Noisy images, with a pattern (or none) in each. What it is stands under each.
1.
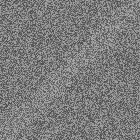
a diagonal band
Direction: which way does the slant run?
bottom left to top right
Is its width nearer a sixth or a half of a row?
a sixth
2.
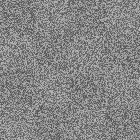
a checkerboard
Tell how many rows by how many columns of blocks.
4 by 4
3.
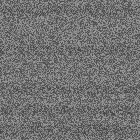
bands of rows
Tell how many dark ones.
5
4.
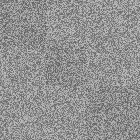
blocks along the diagonal
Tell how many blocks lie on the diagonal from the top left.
3
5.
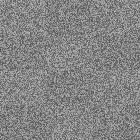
a checkerboard
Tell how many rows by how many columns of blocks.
4 by 3
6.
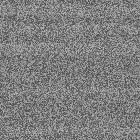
bands of rows
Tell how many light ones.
5
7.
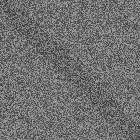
a diagonal band
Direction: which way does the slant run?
top left to bottom right
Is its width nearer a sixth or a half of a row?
a sixth
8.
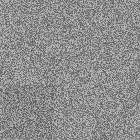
one block
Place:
bottom left
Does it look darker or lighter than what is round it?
darker
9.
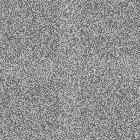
bands of rows crossing bands of columns
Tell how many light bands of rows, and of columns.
1 and 1
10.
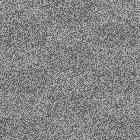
a checkerboard
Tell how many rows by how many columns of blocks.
6 by 3
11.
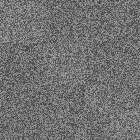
blocks along the diagonal
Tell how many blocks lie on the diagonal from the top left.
4
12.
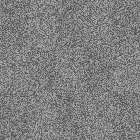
a checkerboard
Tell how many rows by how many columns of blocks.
3 by 5
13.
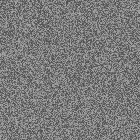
only noise
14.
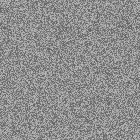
only noise
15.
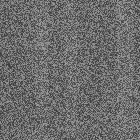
bands of columns
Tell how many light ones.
3
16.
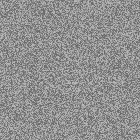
only noise
